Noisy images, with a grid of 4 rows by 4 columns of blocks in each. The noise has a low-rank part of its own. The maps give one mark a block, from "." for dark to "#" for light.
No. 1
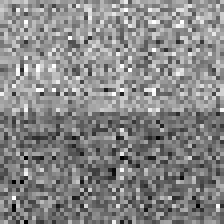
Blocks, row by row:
# # # #
# # # #
. . . .
. . . .
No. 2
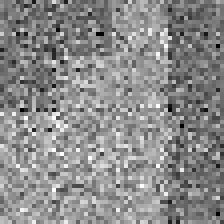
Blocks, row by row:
. . # .
. # # .
# # # .
# # # .
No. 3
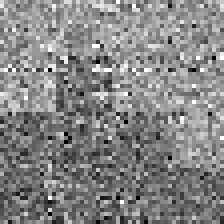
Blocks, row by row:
# # # #
# . # #
. . . #
. . . .
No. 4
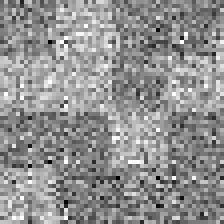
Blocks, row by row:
. # . .
# # . #
. . # .
# . . .
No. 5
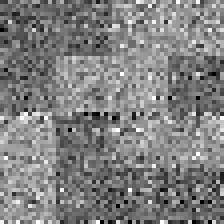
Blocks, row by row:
. . # #
. # # .
# . # #
# . . .
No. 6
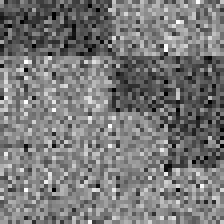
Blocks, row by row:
. . # #
# # . .
# # # .
# # # #
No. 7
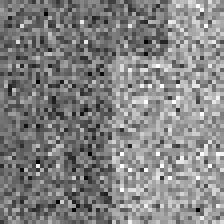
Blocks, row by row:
. . . #
. . # #
. . # #
. . # #
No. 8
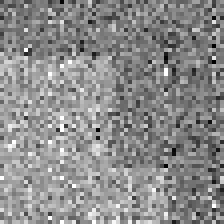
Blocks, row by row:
. . . .
# # . .
# # . .
# # # .
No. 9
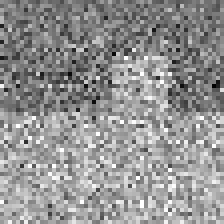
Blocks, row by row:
. . . .
. . # .
# # # #
# # # #
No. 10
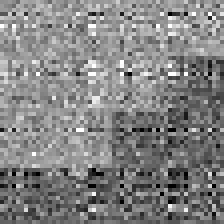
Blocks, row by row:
# # # #
# # # .
# # . .
. . . .
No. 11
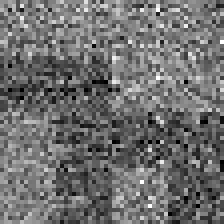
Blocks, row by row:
# # # #
. . # #
# . . .
# . # .
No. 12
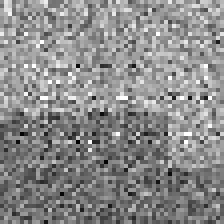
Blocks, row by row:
# # # #
# # # #
. . . #
. . . .
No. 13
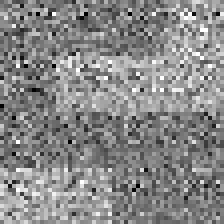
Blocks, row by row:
. . . #
. # # #
. . . .
# # . .
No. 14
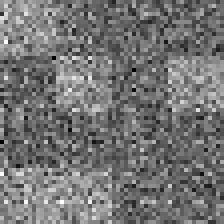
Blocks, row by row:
# . . .
. # . #
. . . .
# # . .
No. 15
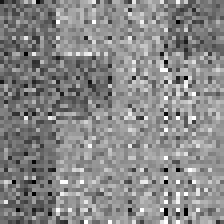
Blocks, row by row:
. # # .
. . # #
. # # #
. # # #
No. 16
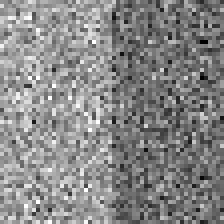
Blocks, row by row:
# # . .
# # . .
# # . .
# # . .
